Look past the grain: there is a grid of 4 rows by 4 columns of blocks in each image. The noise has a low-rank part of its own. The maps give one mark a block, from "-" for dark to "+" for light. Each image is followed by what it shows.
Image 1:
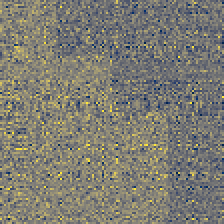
+ - - -
+ + - -
+ + + -
+ + + -
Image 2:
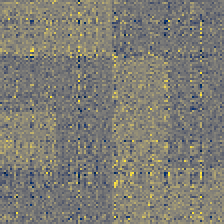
+ + - -
- - + -
+ - + -
- - + +
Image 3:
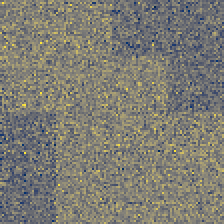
+ + - -
+ + + -
- + + +
- + + +
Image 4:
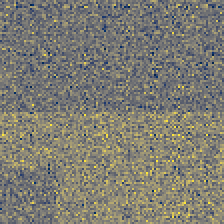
- - - -
- - - -
+ + + +
- + + +
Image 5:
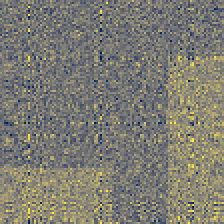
- - - -
- - - +
- - - +
+ + - +
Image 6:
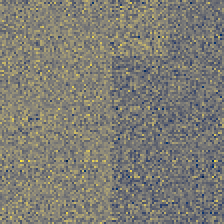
+ + + -
+ + - -
+ + - -
+ + - -
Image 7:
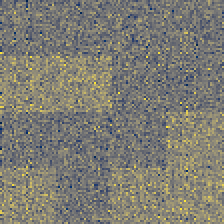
- - - -
+ + - -
- - - +
+ - + +
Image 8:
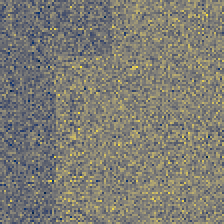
- - + +
- + + +
- + + +
- + + +
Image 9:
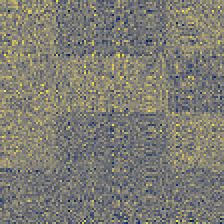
+ - - +
+ + + -
+ - - +
- - - -
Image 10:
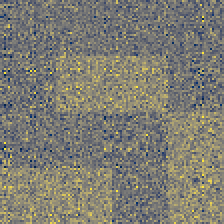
- - - -
- + + -
- - - +
+ + - +
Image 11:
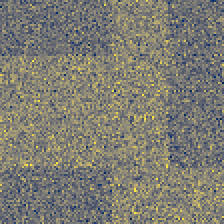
- - + -
+ + + -
+ + + -
- - + +
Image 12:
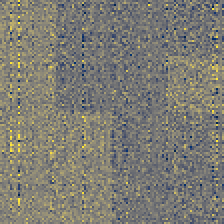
+ - - -
+ - - +
+ + - -
+ + - -
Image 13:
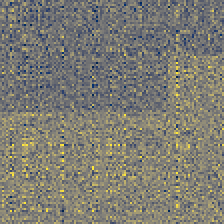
- - - -
- - - +
+ + + +
+ + + +
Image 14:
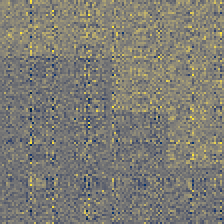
+ + + +
- - + +
- - - +
- - - -
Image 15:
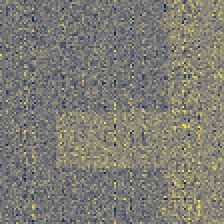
- - - +
- - - +
- + + +
- - - +
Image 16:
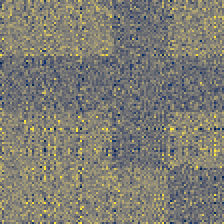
+ + - +
- - - -
+ + - +
+ + + -
